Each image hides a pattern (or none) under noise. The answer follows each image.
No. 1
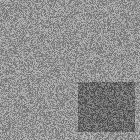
one block
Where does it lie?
bottom right
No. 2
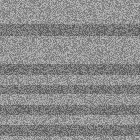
bands of rows
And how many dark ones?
5
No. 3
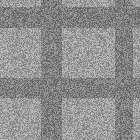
bands of rows crossing bands of columns
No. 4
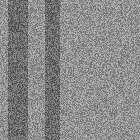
bands of columns
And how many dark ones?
2
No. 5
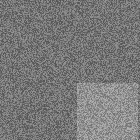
one block
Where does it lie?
bottom right
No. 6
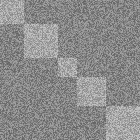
blocks along the diagonal
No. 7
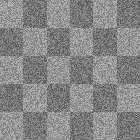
a checkerboard
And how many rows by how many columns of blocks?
5 by 6
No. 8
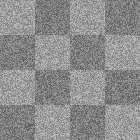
a checkerboard
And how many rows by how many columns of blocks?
4 by 4
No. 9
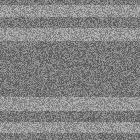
bands of rows
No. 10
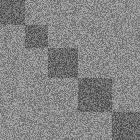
blocks along the diagonal
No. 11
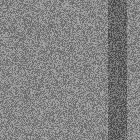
one band of columns
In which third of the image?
right
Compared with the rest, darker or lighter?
darker
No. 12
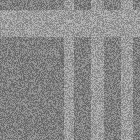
bands of rows crossing bands of columns
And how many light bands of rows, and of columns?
1 and 3
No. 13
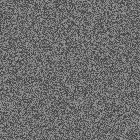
only noise
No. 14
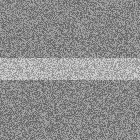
one band of rows
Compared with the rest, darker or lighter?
lighter
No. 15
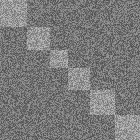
blocks along the diagonal
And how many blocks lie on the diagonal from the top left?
6
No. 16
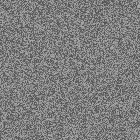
only noise
